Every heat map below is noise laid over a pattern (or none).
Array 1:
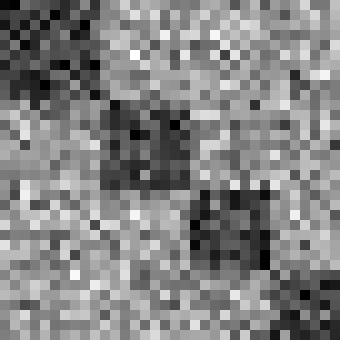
blocks along the diagonal
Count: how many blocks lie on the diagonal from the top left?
4
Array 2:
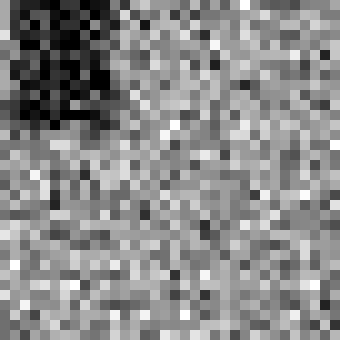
one block
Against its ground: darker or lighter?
darker
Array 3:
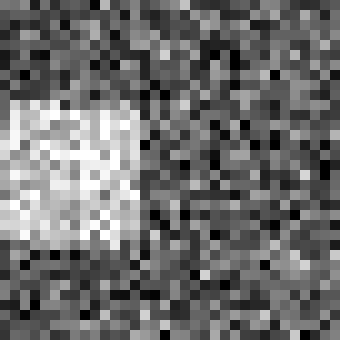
one block
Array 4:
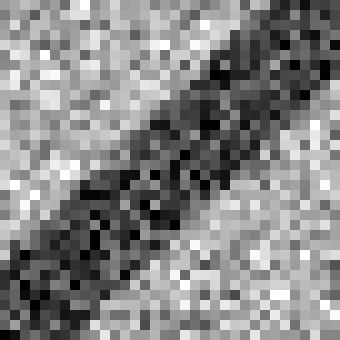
a diagonal band
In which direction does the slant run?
bottom left to top right
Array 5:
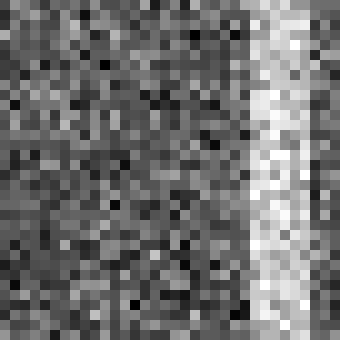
one band of columns
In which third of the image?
right
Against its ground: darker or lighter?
lighter
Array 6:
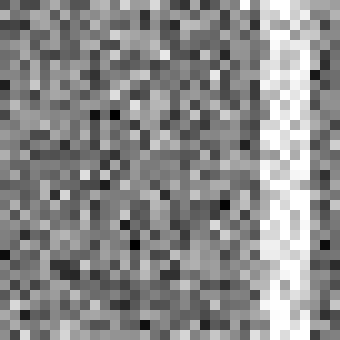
one band of columns
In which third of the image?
right
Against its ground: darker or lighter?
lighter
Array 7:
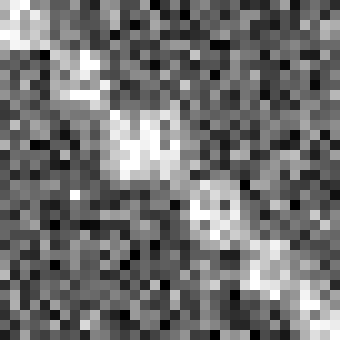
blocks along the diagonal
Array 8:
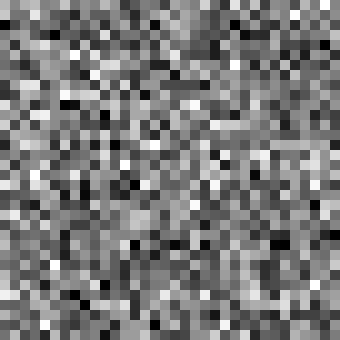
only noise
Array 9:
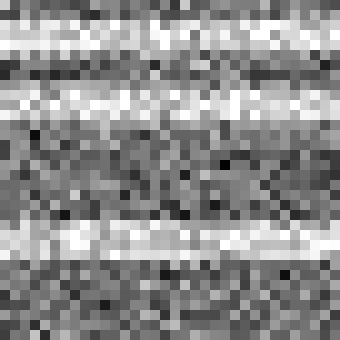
bands of rows
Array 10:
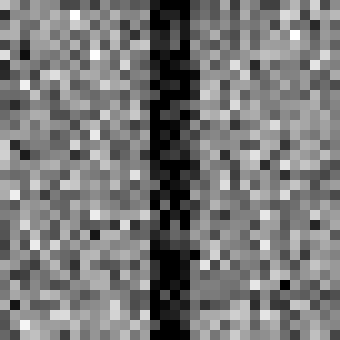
one band of columns
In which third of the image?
middle
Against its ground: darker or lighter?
darker
